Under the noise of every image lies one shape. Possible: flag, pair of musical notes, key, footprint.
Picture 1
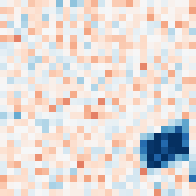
blue flag, bottom right
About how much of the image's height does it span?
a third
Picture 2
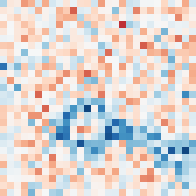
blue key
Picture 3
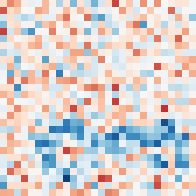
blue key
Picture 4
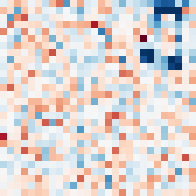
blue pair of musical notes, top right
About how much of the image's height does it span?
a third
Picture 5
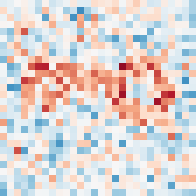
red key
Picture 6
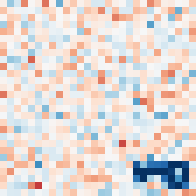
blue key, bottom right
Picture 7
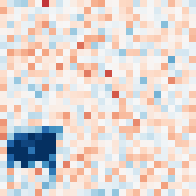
blue flag, bottom left
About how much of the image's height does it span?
a third
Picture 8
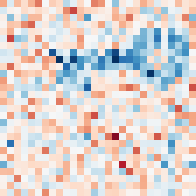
blue key
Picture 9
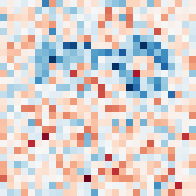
blue key
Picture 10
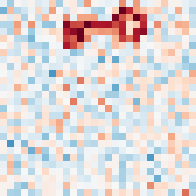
red key, top middle
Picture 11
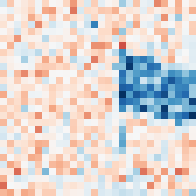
blue flag
